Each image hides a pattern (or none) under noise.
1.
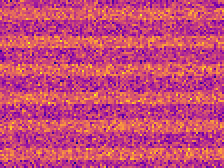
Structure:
horizontal stripes
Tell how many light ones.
6
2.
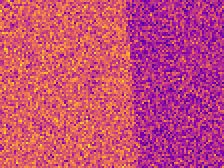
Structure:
a sharp edge
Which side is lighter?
left
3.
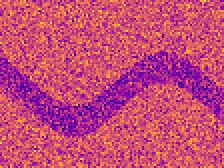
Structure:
a wavy band
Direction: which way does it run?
left to right
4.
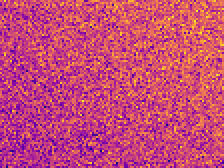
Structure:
a smooth slope
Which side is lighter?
top right
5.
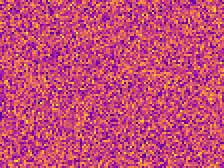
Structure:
only noise
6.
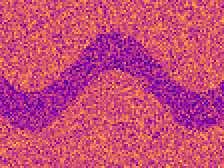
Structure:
a wavy band
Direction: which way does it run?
left to right
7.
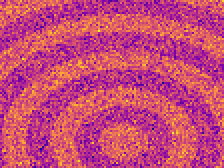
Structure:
rings round one point
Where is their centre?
bottom middle
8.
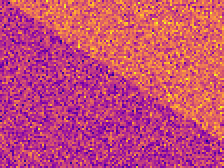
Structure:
a sharp edge
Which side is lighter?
top right
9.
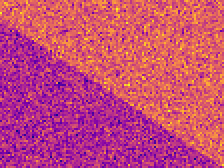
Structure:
a sharp edge
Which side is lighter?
top right
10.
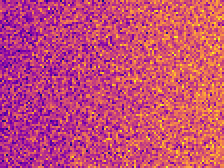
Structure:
a smooth slope
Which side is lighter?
right
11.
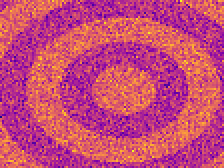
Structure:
rings round one point
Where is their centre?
centre
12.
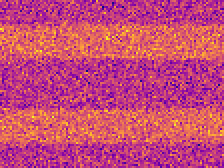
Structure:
horizontal stripes
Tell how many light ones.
2
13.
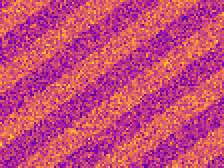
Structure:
diagonal stripes
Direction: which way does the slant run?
bottom left to top right
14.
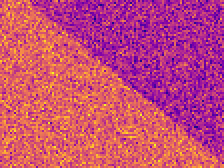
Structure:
a sharp edge
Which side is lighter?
bottom left
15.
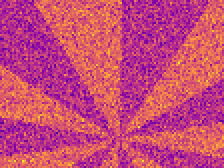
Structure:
spokes from one point
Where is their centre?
bottom middle
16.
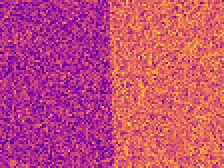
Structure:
a sharp edge
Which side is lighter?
right
